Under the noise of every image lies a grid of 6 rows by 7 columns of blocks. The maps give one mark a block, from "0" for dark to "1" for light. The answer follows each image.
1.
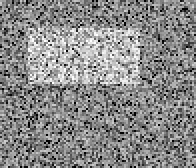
0 0 0 0 0 0 0
0 1 1 1 1 0 0
0 1 1 1 1 0 0
0 0 0 0 0 0 0
0 0 0 0 0 0 0
0 0 0 0 0 0 0
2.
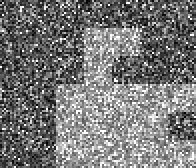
0 0 0 0 0 0 0
0 0 0 1 1 0 0
0 0 0 1 0 0 0
0 0 1 1 1 1 1
0 0 1 1 1 1 0
0 0 1 1 1 1 1
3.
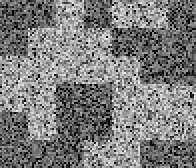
0 0 1 0 1 1 0
0 1 1 1 0 0 0
1 1 1 1 1 0 0
1 1 0 0 1 1 1
0 1 0 0 1 1 1
0 0 0 1 1 0 0
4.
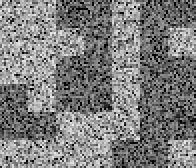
1 1 0 0 1 0 0
1 1 1 0 1 0 1
1 1 0 0 1 0 0
0 1 0 0 1 0 0
0 0 1 1 1 0 0
1 1 1 1 0 0 1
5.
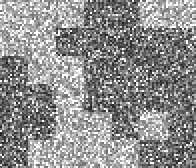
1 1 1 0 0 1 1
1 1 0 0 0 0 0
0 1 1 0 0 0 0
0 0 1 0 0 0 0
0 0 1 1 0 1 0
0 1 1 1 1 0 0
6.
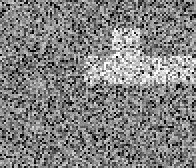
0 0 0 0 0 0 0
0 0 0 0 1 0 0
0 0 0 1 1 1 1
0 0 0 0 0 0 0
0 0 0 0 0 0 0
0 0 0 0 0 0 0
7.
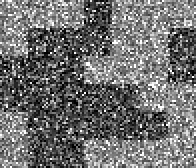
1 1 1 0 1 1 1
1 0 0 0 1 1 0
0 0 0 1 1 1 0
0 0 0 0 0 1 1
1 0 0 0 0 0 1
1 0 0 1 1 1 1
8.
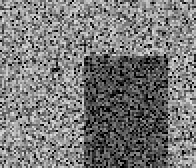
1 1 1 1 1 1 1
1 1 1 1 1 1 1
1 1 1 0 0 0 1
1 1 1 0 0 0 1
1 1 1 0 0 0 1
1 1 1 0 0 0 1
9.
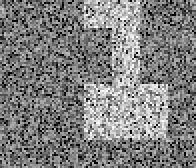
0 0 0 1 1 0 0
0 0 0 0 1 0 0
0 0 0 0 1 0 0
0 0 0 1 1 1 0
0 0 0 1 1 1 0
0 0 0 0 0 0 0
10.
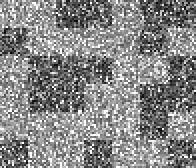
1 1 0 0 1 0 0
0 1 1 1 1 0 1
1 0 0 0 1 1 0
1 0 0 1 1 0 0
1 1 1 1 1 0 1
0 1 1 0 1 1 0
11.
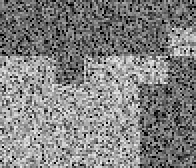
0 0 0 0 0 0 0
0 0 0 0 0 0 1
1 1 0 1 1 1 0
1 1 1 1 1 0 0
1 1 1 1 1 0 0
1 1 1 1 1 0 0
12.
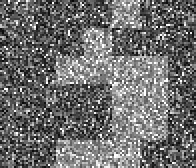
0 0 0 0 1 0 0
0 0 0 1 0 0 0
0 0 1 1 1 1 0
0 0 0 0 1 1 0
0 0 0 0 1 1 0
0 0 1 1 1 0 0
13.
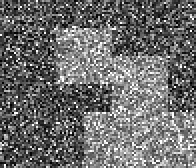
0 0 0 0 0 0 0
0 0 1 1 0 0 0
0 0 1 1 1 1 0
0 0 0 0 1 1 0
0 0 0 1 1 1 1
0 0 0 1 1 1 1
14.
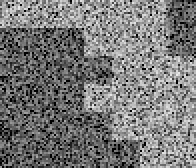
1 1 1 1 1 1 0
0 0 0 1 1 1 0
0 0 0 0 1 1 1
0 0 0 1 1 1 1
0 0 0 0 1 1 1
0 0 0 0 0 1 1
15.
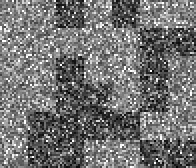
1 1 0 1 0 1 1
1 1 1 1 1 0 0
1 1 0 1 1 0 1
1 1 0 0 1 0 1
1 0 0 0 0 1 1
1 0 0 1 1 0 0
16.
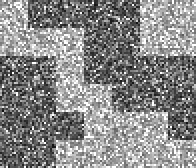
1 0 0 0 0 1 1
1 1 1 0 0 1 1
0 0 1 0 0 0 0
0 0 1 1 0 0 0
0 0 0 1 1 1 0
0 0 1 1 1 1 1
